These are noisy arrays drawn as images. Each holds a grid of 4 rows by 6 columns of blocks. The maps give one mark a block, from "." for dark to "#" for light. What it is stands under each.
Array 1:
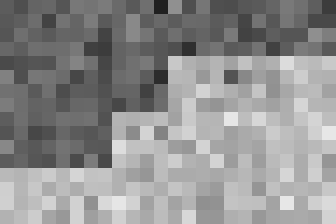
. . . . . .
. . . # # #
. . # # # #
# # # # # #
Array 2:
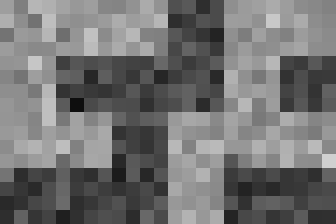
# # # . # #
# . . . # .
# # . # # #
. . . # . .
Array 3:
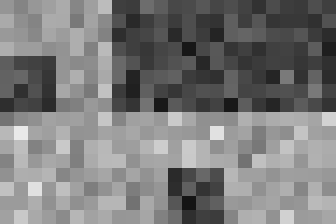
# # . . . .
. # . . . .
# # # # # #
# # # . # #
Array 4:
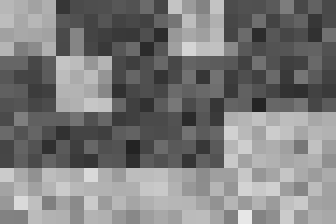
# . . # . .
. # . . . .
. . . . # #
# # # # # #
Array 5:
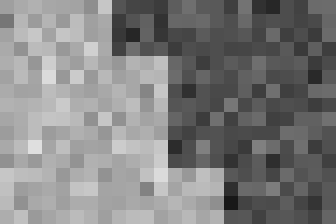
# # . . . .
# # # . . .
# # # . . .
# # # # . .
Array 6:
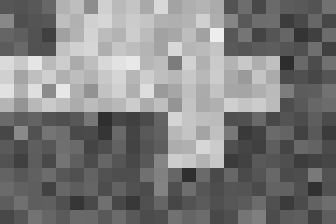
. # # # . .
# # # # # .
. . . # . .
. . . . . .
